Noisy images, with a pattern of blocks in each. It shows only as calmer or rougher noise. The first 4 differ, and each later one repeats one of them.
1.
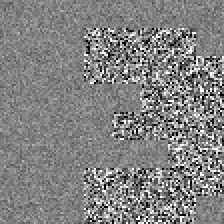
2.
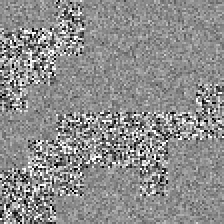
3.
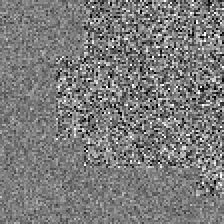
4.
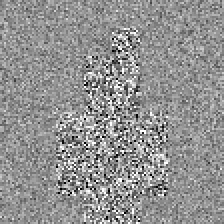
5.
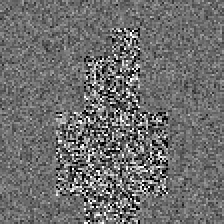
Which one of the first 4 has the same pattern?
4
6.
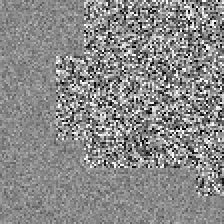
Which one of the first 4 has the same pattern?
3
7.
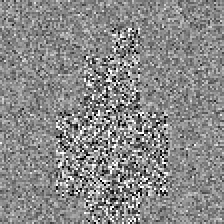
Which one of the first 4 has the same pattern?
4
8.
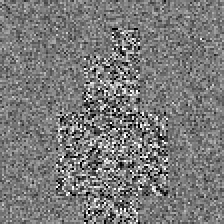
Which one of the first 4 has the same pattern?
4
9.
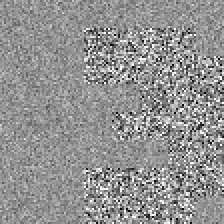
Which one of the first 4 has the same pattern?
1
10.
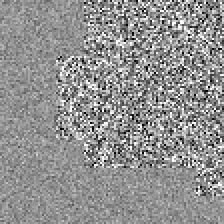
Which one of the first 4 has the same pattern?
3
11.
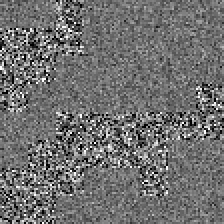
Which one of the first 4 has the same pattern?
2
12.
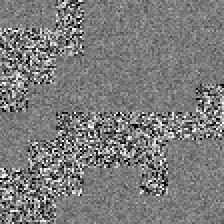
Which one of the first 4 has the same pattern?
2
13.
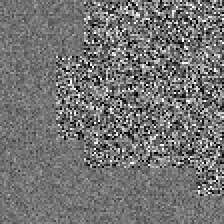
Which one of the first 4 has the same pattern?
3
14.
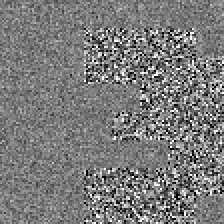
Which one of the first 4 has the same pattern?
1
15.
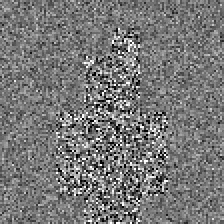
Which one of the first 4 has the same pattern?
4
